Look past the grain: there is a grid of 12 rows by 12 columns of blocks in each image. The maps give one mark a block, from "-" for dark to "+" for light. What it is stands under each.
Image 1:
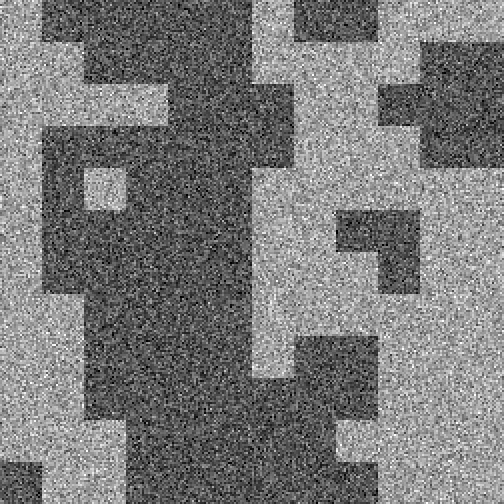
+-----+--+++
++----++++--
++++---++---
+------+++--
+-+---++++++
+-----++--++
+-----+++-++
++----++++++
++----+--+++
++-------+++
+++-----++++
-++------+++
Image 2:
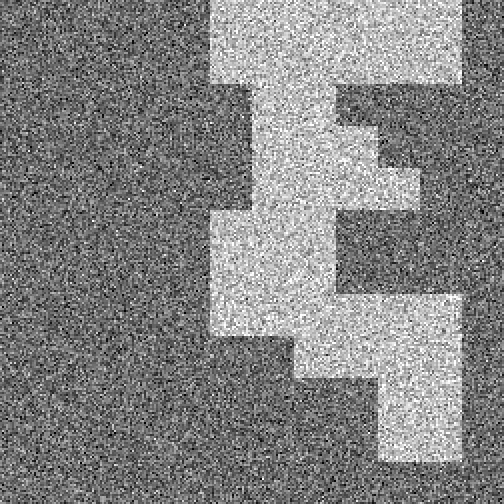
-----++++++-
-----++++++-
------++----
------+++---
------++++--
-----+++----
-----+++----
-----++++++-
-------++++-
---------++-
---------++-
------------
